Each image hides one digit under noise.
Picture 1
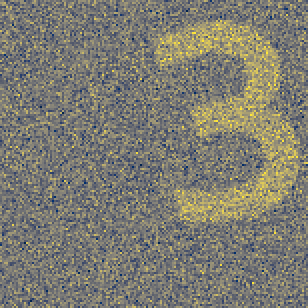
3
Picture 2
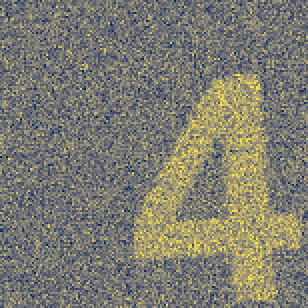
4
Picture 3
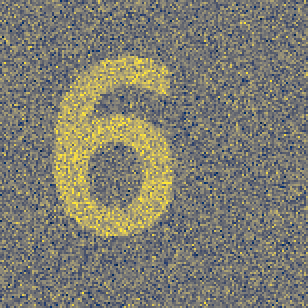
6
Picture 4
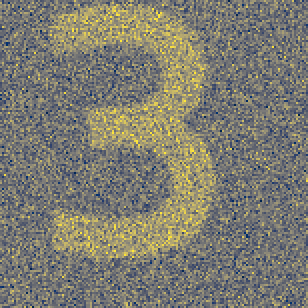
3
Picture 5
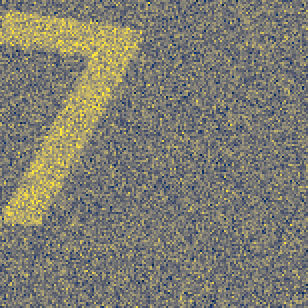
7
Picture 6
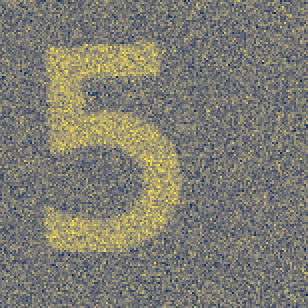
5
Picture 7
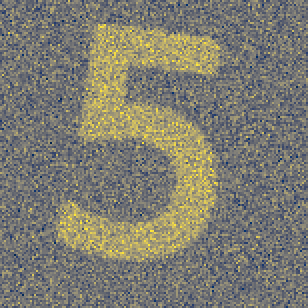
5
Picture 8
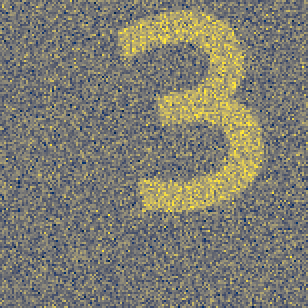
3
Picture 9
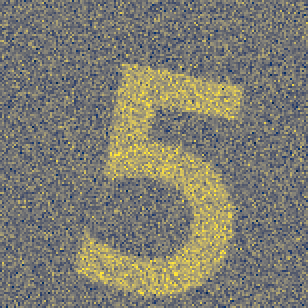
5
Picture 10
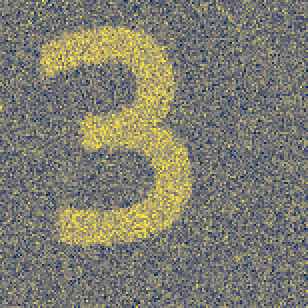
3
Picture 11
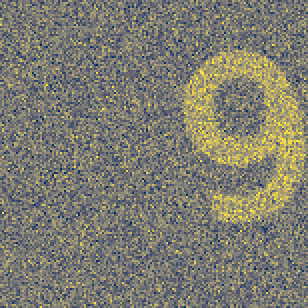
9
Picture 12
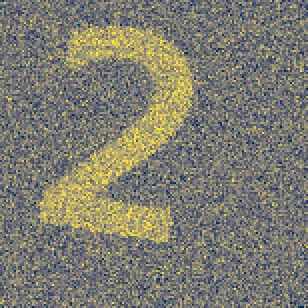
2
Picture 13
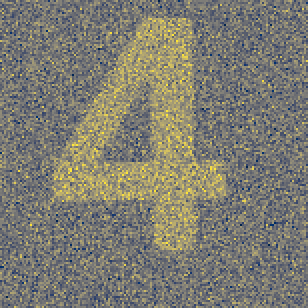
4
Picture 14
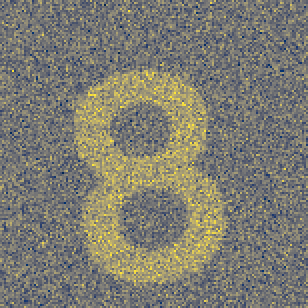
8
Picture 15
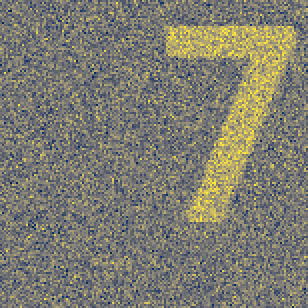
7
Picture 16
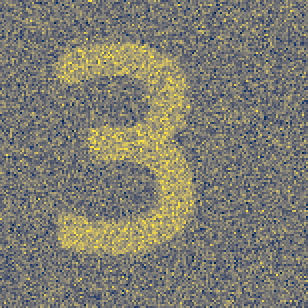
3
